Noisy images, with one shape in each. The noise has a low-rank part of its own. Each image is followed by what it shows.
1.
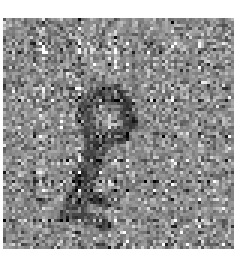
key
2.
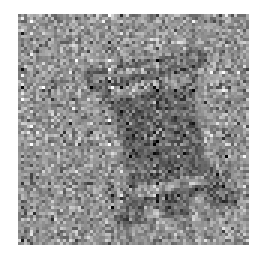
chess rook
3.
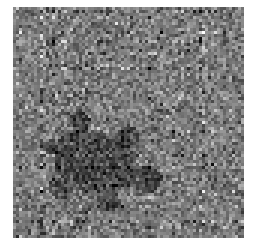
turtle
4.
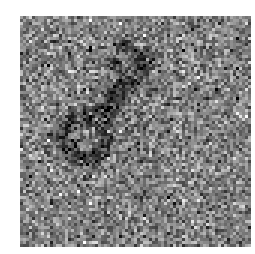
key
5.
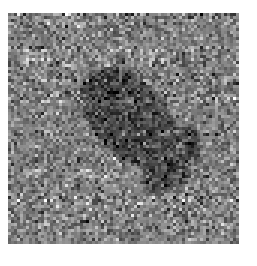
footprint
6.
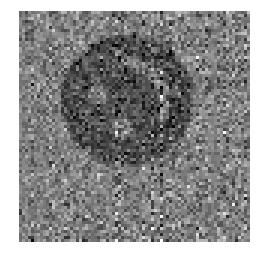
smiling face
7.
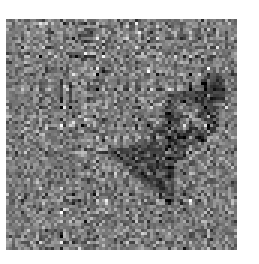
chess bishop
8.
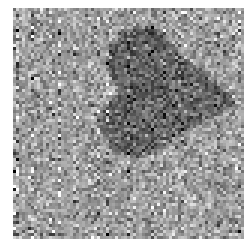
heart
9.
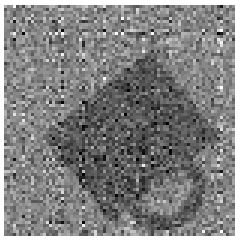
cup
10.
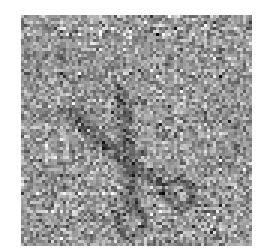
pair of scissors
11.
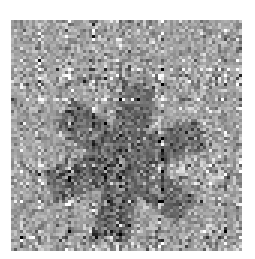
asterisk
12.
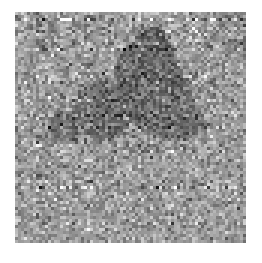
chess pawn
